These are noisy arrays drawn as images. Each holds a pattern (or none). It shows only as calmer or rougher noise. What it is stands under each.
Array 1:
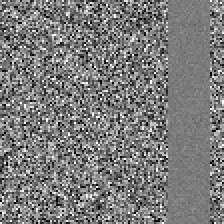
one band of columns
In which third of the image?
right
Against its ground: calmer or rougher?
calmer
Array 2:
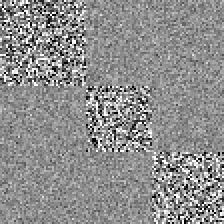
blocks along the diagonal
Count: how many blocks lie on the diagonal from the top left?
3
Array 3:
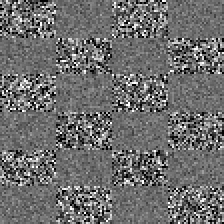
a checkerboard
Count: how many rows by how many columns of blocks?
6 by 4
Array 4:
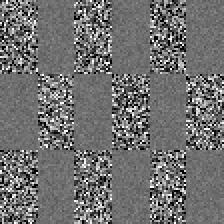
a checkerboard
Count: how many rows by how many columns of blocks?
3 by 6
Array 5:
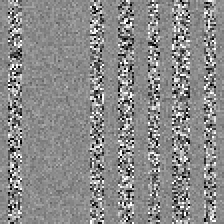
bands of columns
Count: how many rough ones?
6
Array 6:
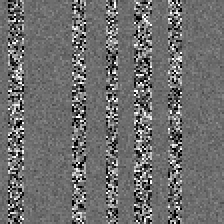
bands of columns
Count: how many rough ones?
5
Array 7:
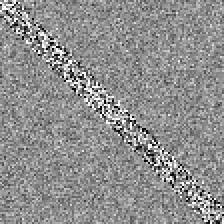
a diagonal band
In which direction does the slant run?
top left to bottom right
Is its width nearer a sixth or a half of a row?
a sixth
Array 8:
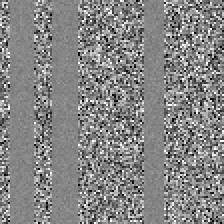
bands of columns
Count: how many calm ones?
3
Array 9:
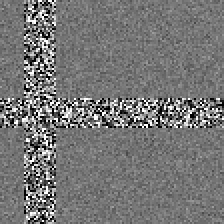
bands of rows crossing bands of columns
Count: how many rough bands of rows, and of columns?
1 and 1
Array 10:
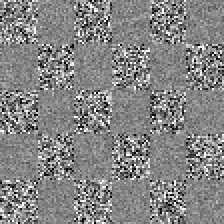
a checkerboard
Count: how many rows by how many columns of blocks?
5 by 6
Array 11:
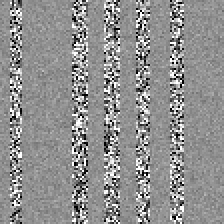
bands of columns
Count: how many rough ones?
5
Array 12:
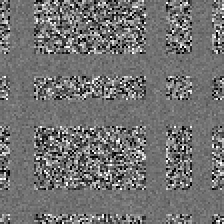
bands of rows crossing bands of columns
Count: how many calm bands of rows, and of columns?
3 and 3
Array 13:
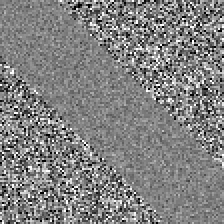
a diagonal band
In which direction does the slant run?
top left to bottom right
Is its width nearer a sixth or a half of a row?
a half
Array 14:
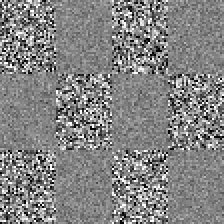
a checkerboard
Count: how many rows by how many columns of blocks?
3 by 4
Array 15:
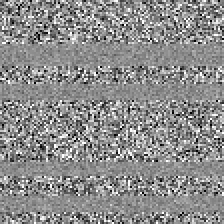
bands of rows
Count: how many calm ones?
4
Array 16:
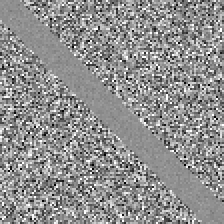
a diagonal band
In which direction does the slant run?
top left to bottom right
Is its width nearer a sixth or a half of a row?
a sixth
